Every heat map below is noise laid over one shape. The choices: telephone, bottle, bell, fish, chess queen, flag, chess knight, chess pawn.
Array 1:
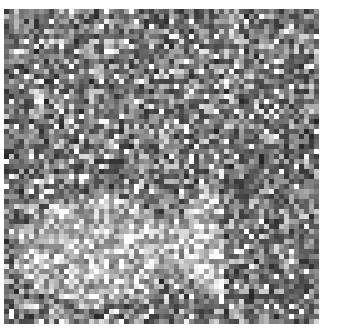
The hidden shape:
fish
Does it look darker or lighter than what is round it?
lighter
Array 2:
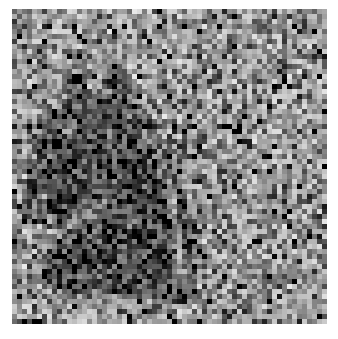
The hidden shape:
chess knight
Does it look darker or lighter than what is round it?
darker
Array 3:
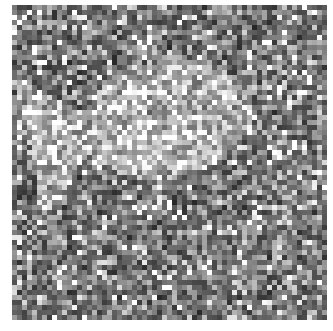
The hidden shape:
fish
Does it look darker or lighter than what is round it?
lighter
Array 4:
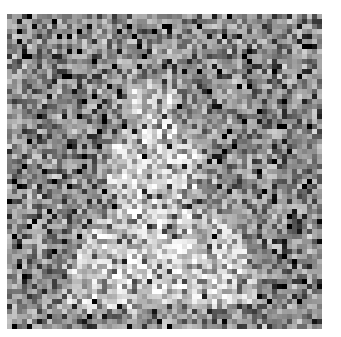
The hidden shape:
chess pawn
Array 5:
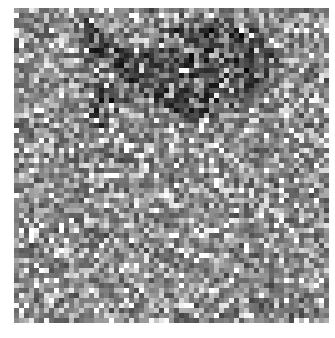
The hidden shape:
fish
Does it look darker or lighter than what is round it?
darker
